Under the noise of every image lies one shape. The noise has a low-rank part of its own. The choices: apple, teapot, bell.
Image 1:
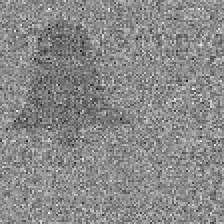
bell
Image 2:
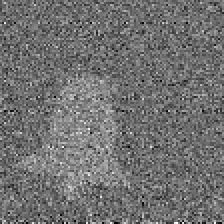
bell
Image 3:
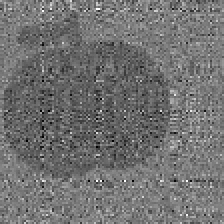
apple
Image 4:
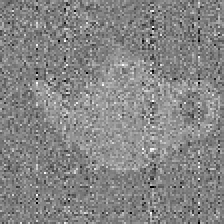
teapot
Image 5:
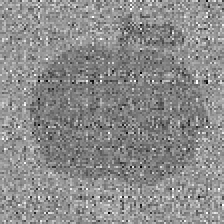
apple
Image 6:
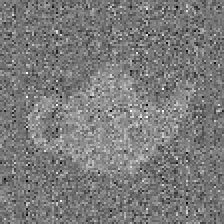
teapot
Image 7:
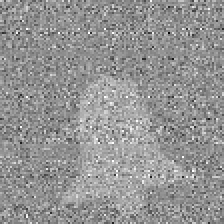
bell
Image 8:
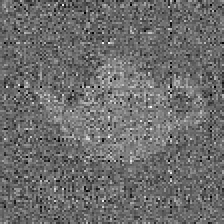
teapot
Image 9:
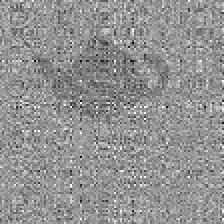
teapot
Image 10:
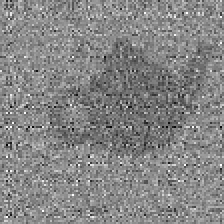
teapot
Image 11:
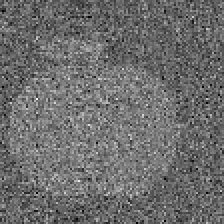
apple
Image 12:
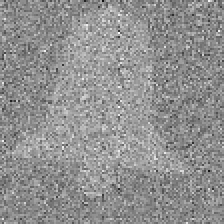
bell
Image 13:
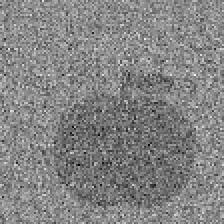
apple
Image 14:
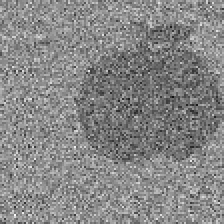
apple
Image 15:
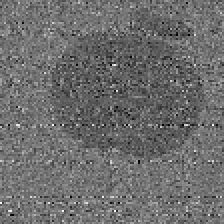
apple
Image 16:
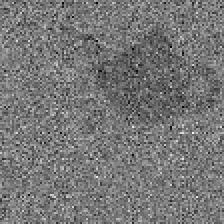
teapot
